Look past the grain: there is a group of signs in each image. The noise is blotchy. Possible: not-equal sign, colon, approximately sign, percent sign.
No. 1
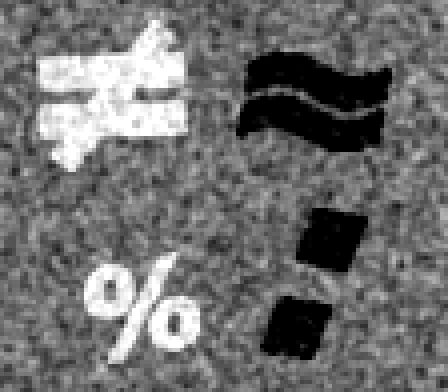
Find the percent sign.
bottom left
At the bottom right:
colon
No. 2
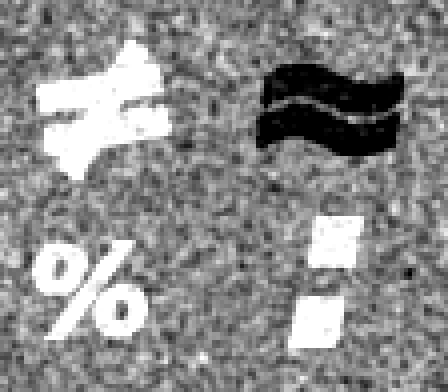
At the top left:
not-equal sign
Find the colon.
bottom right
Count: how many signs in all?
4
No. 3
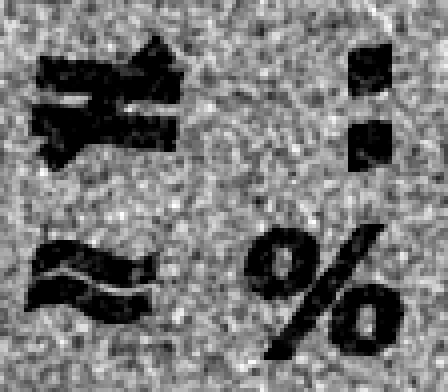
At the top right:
colon
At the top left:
not-equal sign
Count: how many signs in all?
4
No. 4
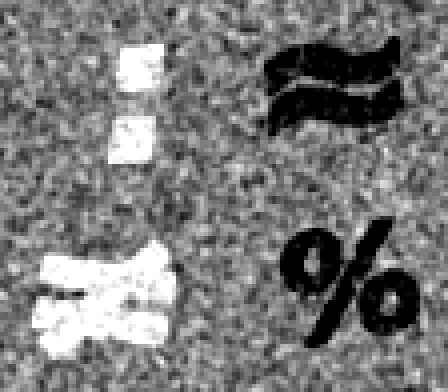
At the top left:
colon
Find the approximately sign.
top right
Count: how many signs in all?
4
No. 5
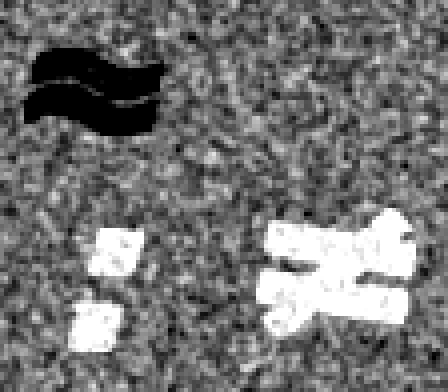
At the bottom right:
not-equal sign
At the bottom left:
colon
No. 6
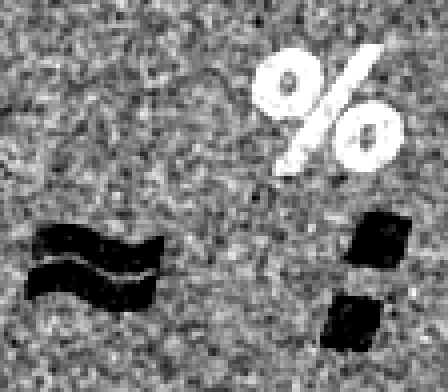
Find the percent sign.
top right
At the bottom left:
approximately sign
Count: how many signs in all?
3
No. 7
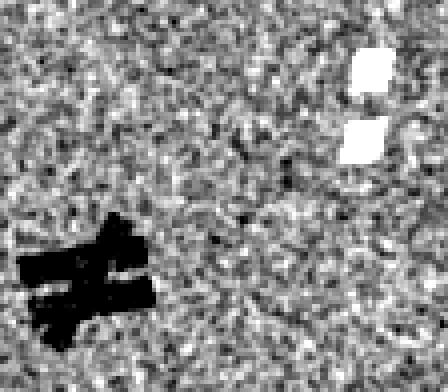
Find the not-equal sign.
bottom left
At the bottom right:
nothing
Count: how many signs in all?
2
